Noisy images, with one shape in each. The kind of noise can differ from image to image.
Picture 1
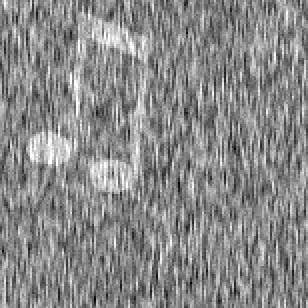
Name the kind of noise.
streaked along the columns
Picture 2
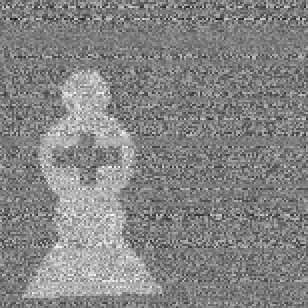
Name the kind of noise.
rows of uneven size
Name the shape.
chess bishop
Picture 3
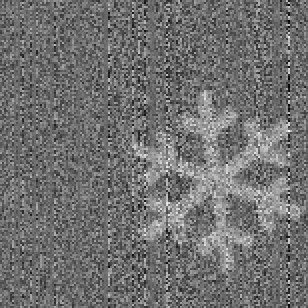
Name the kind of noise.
columns of uneven size
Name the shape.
snowflake
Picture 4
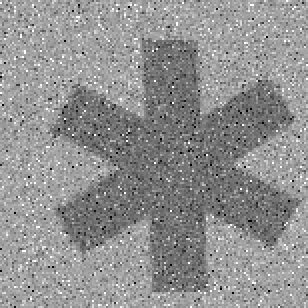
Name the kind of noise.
heavy tails
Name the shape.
asterisk
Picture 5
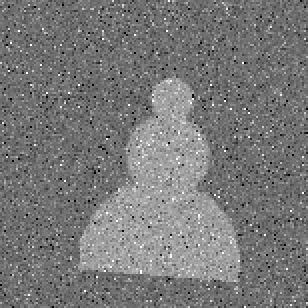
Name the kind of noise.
heavy tails
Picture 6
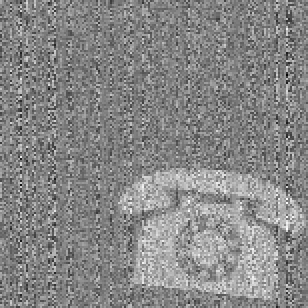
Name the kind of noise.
columns of uneven size
